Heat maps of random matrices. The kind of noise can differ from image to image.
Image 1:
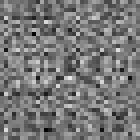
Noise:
low rank plus noise
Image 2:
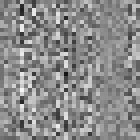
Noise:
columns of uneven size
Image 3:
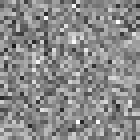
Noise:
independent entries
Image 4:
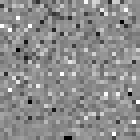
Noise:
heavy tails
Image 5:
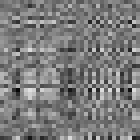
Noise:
low rank plus noise
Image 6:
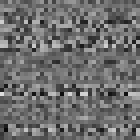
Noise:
rows of uneven size
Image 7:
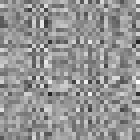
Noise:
low rank plus noise
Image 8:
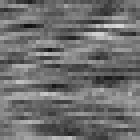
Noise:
streaked along the rows
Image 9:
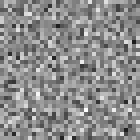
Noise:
independent entries
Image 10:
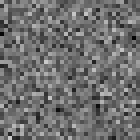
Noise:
independent entries
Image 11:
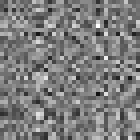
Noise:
low rank plus noise
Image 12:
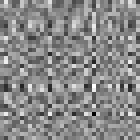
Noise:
low rank plus noise
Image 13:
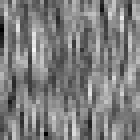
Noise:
streaked along the columns
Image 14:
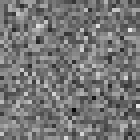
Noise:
independent entries
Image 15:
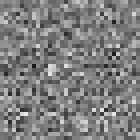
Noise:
low rank plus noise
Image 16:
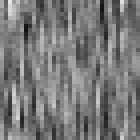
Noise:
streaked along the columns
